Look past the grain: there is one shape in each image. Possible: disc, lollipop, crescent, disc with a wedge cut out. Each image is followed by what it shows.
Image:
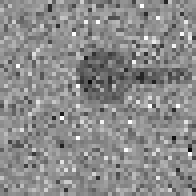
lollipop
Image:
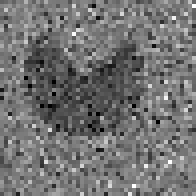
disc with a wedge cut out
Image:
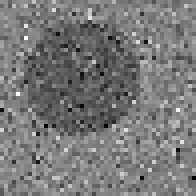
disc
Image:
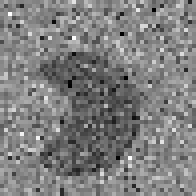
disc with a wedge cut out
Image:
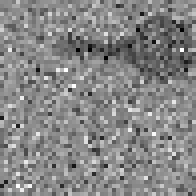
lollipop
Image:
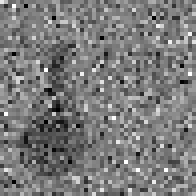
lollipop
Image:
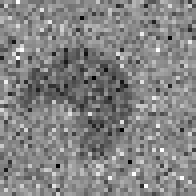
disc with a wedge cut out
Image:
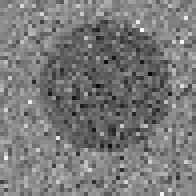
disc
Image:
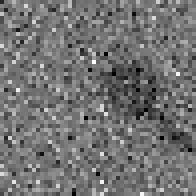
lollipop
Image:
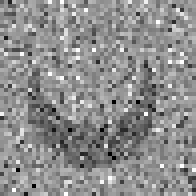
crescent
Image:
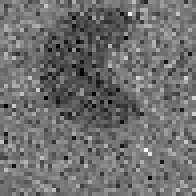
disc with a wedge cut out
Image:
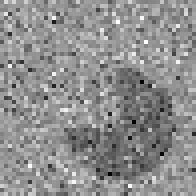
disc with a wedge cut out
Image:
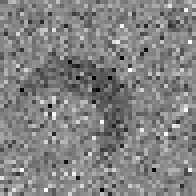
crescent
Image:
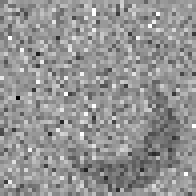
crescent
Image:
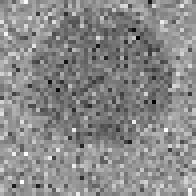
disc
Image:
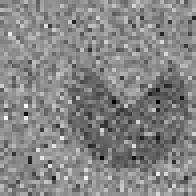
disc with a wedge cut out
